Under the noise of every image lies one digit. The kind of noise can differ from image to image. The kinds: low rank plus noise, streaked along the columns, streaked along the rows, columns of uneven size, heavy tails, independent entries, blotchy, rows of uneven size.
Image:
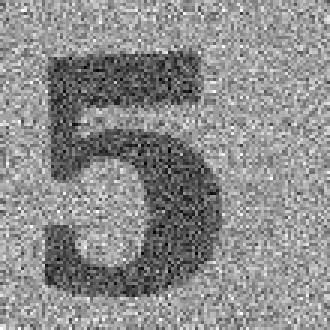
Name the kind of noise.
low rank plus noise
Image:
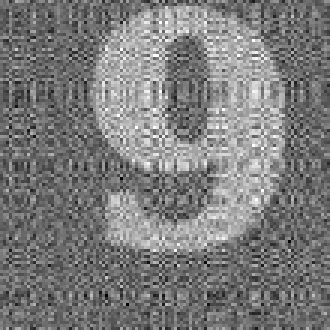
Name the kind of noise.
low rank plus noise
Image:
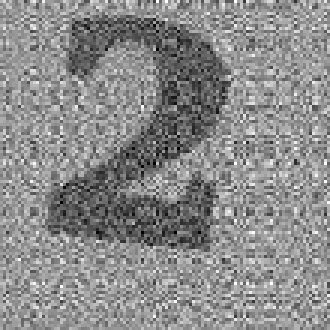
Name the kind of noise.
low rank plus noise
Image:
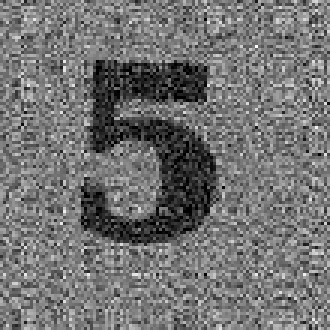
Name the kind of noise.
low rank plus noise
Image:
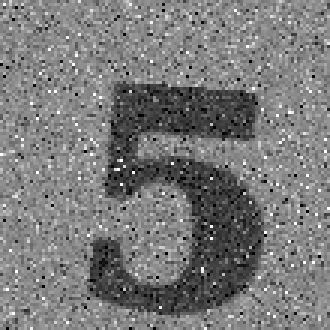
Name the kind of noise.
heavy tails
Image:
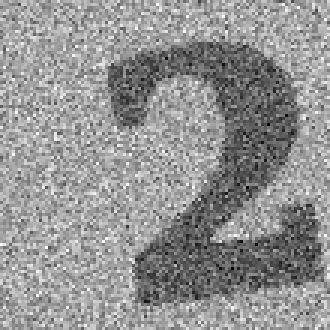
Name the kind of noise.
independent entries
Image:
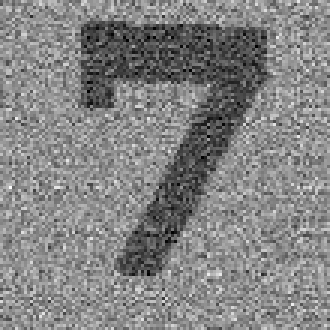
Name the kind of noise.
low rank plus noise
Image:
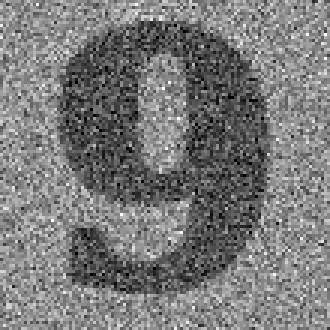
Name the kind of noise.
independent entries
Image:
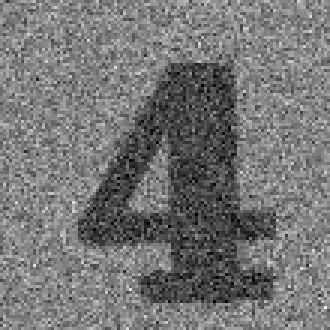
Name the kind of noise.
independent entries
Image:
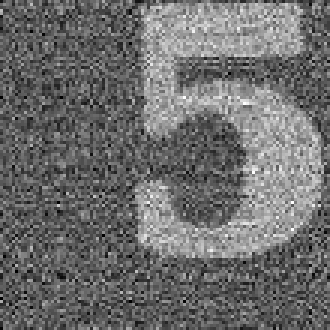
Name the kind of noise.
low rank plus noise
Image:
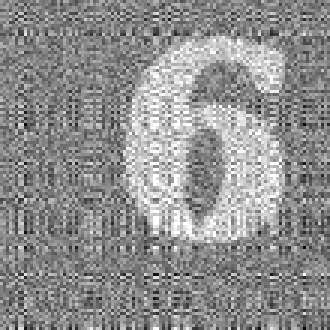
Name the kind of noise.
low rank plus noise
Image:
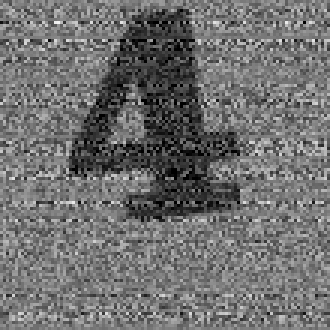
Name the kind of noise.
rows of uneven size
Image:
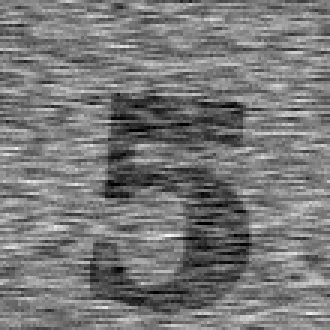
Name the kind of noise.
streaked along the rows
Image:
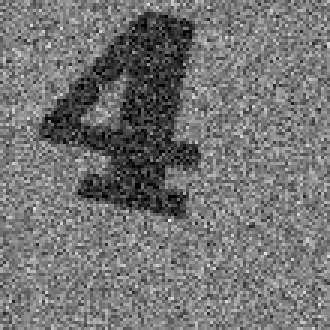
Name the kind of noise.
independent entries
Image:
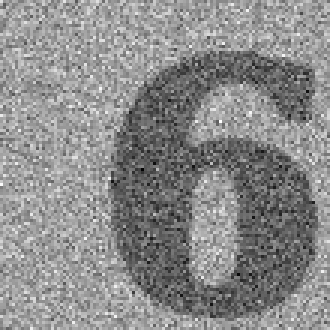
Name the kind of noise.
independent entries
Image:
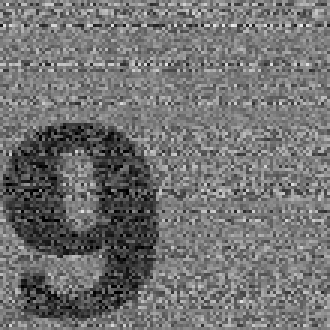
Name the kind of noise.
rows of uneven size
